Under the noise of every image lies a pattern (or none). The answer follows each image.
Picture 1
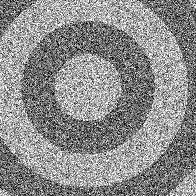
rings round one point
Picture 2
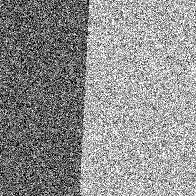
a sharp edge
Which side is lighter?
right
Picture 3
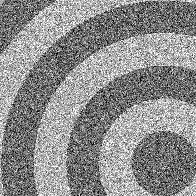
rings round one point
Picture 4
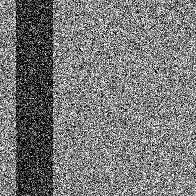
one vertical stripe
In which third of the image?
left
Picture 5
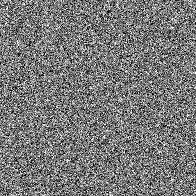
only noise
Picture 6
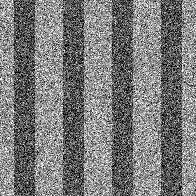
vertical stripes
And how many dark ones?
4
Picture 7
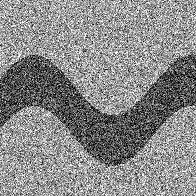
a wavy band
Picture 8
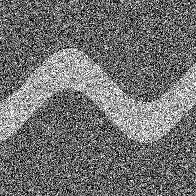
a wavy band
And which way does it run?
left to right
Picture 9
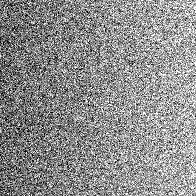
a smooth slope
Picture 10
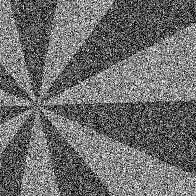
spokes from one point
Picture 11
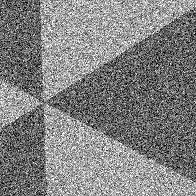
spokes from one point
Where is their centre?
middle left
